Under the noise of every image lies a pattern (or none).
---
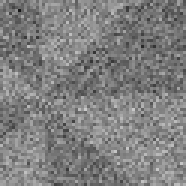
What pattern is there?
spokes from one point
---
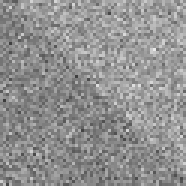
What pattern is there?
a sharp edge
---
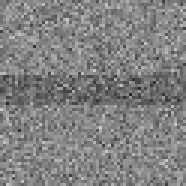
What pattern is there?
one horizontal stripe
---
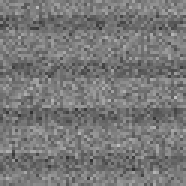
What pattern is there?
horizontal stripes
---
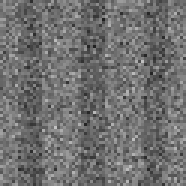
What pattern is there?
vertical stripes
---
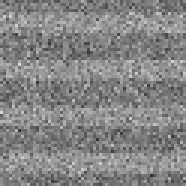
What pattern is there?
horizontal stripes
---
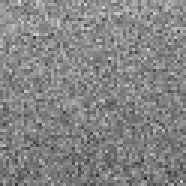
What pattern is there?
a smooth slope
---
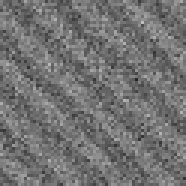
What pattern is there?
diagonal stripes
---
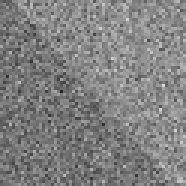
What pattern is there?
a sharp edge
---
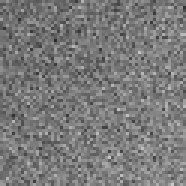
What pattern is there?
a smooth slope
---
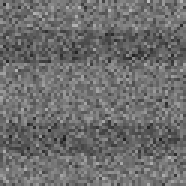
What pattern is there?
horizontal stripes
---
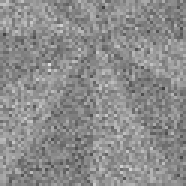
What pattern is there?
spokes from one point
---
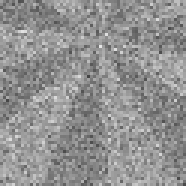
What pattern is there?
spokes from one point
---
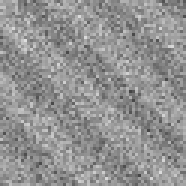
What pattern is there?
diagonal stripes
